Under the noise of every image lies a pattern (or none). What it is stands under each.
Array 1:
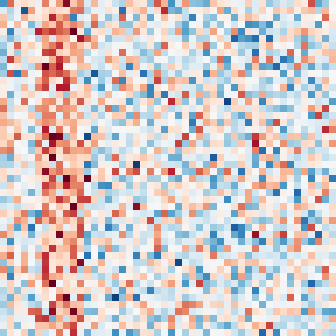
one band of columns
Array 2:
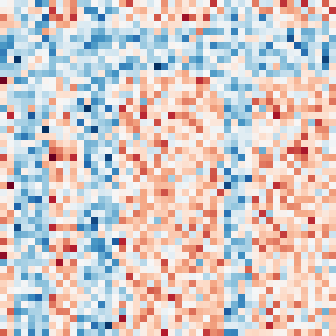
bands of rows crossing bands of columns
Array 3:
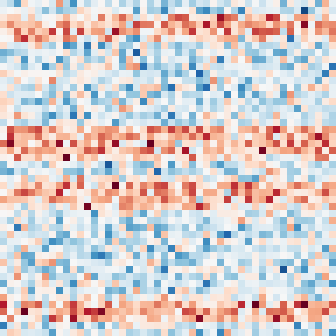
bands of rows
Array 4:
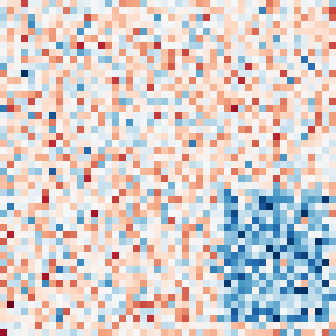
one block
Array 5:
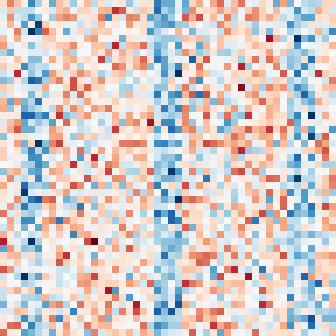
bands of columns
